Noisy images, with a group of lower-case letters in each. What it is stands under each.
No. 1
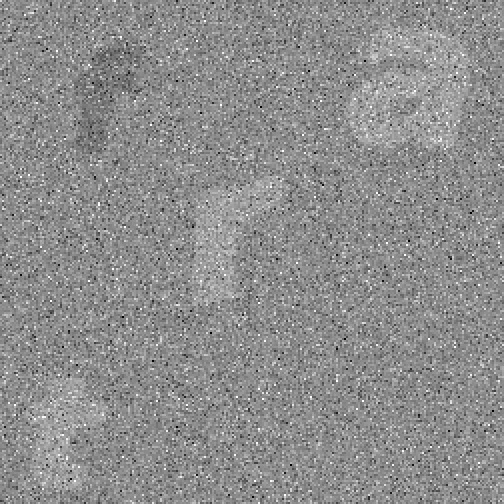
top left: dark f; top right: light a; centre: light r; bottom left: light t
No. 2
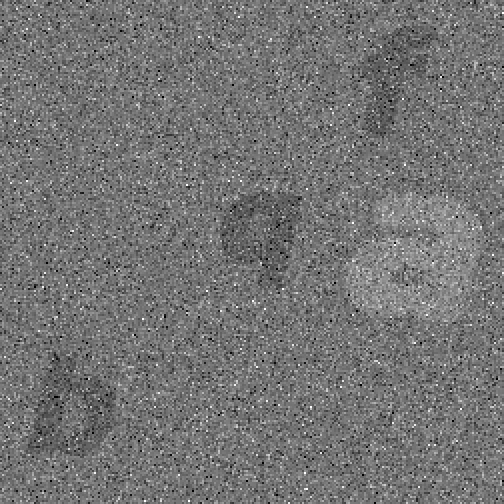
top right: dark f; centre: dark q; middle right: light a; bottom left: dark b
